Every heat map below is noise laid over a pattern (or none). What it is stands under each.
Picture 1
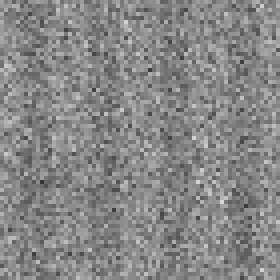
vertical stripes
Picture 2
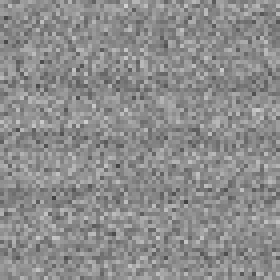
horizontal stripes
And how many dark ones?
5
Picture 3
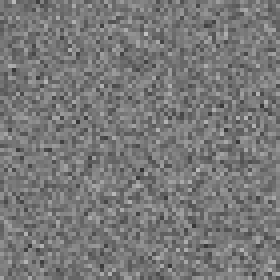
only noise
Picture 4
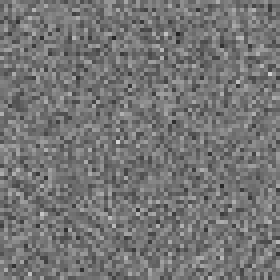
only noise
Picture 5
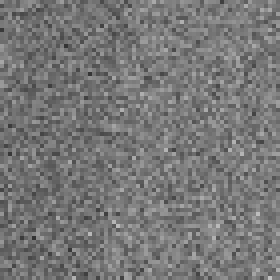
a sharp edge
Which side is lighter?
right
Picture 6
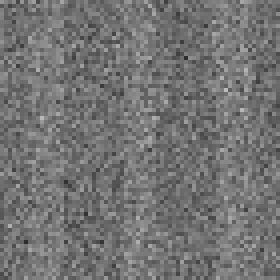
vertical stripes
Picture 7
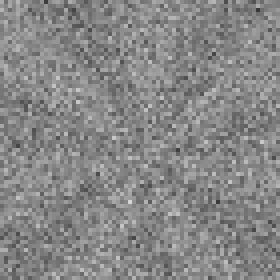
spokes from one point
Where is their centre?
centre
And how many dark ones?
7
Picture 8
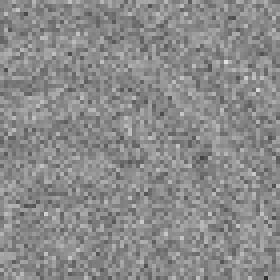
rings round one point
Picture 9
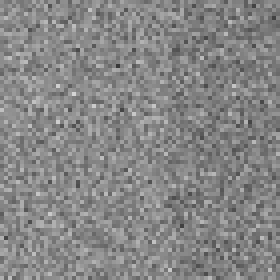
a sharp edge
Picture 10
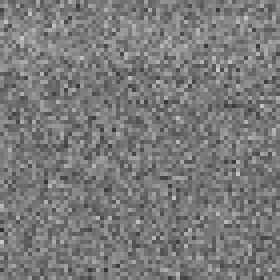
one horizontal stripe
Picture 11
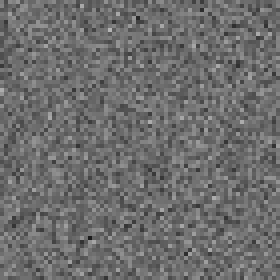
only noise
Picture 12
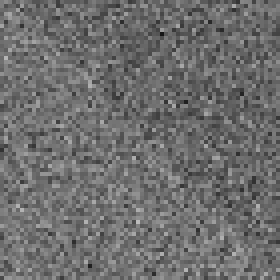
a sharp edge
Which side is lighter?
bottom left
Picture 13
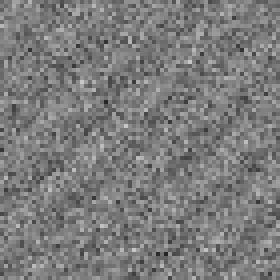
diagonal stripes
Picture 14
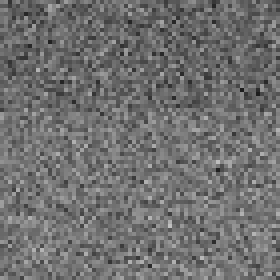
a sharp edge
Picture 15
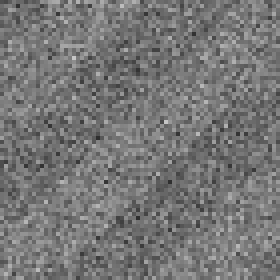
diagonal stripes
